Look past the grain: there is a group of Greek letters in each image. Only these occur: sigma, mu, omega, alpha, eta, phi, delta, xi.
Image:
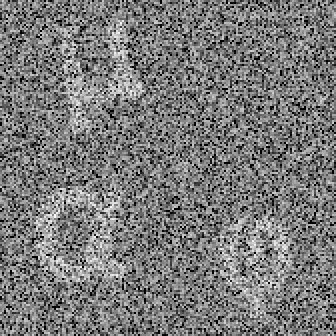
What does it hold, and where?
top left: mu; bottom left: alpha; bottom right: phi
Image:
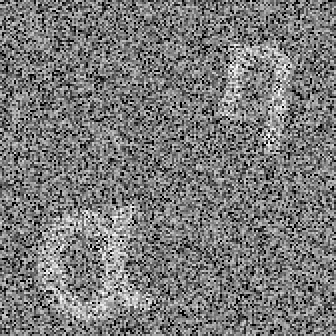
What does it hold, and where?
top right: eta; bottom left: alpha
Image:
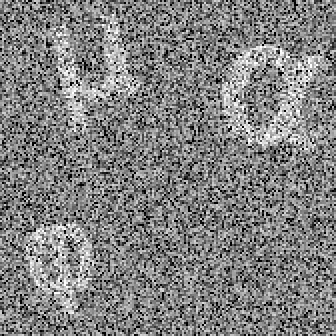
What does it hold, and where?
top left: mu; top right: alpha; bottom left: phi
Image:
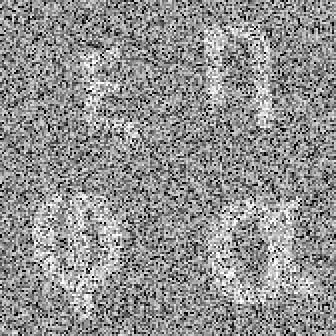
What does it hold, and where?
top left: xi; top right: eta; bottom left: phi; bottom right: alpha
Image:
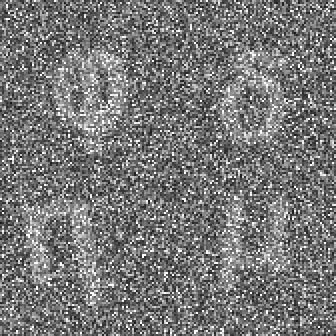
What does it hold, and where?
top left: phi; top right: delta; bottom left: eta; bottom right: mu
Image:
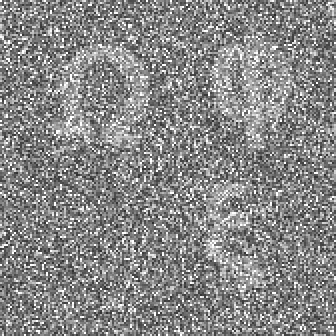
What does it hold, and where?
top left: omega; top right: phi; bottom right: xi
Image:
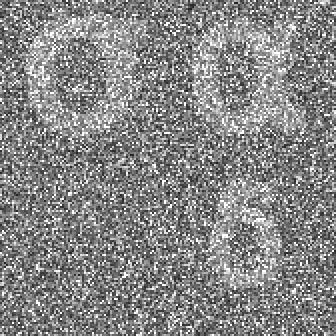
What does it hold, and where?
top left: sigma; top right: alpha; bottom right: delta
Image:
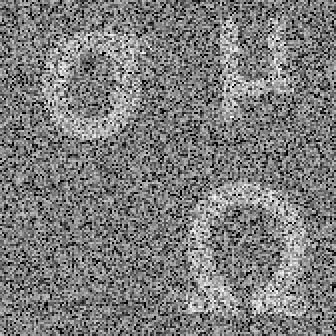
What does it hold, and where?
top left: sigma; top right: mu; bottom right: omega
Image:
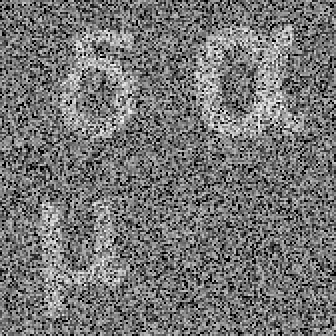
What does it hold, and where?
top left: delta; top right: alpha; bottom left: mu
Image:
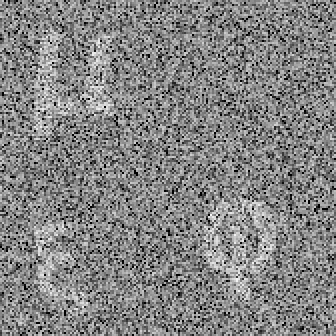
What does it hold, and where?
top left: mu; bottom left: xi; bottom right: phi
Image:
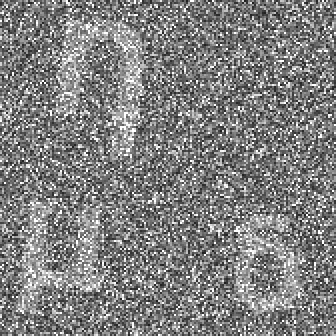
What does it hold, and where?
top left: eta; bottom left: mu; bottom right: delta
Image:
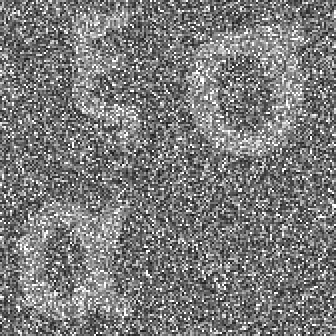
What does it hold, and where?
top left: xi; top right: sigma; bottom left: alpha
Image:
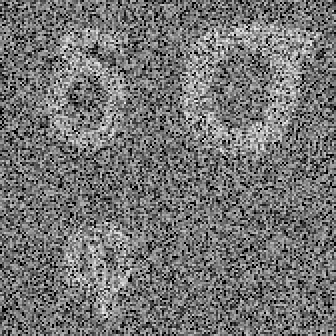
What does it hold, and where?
top left: delta; top right: sigma; bottom left: phi
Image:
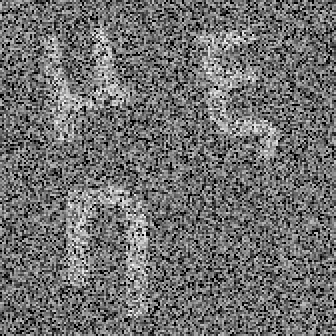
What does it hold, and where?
top left: mu; top right: xi; bottom left: eta
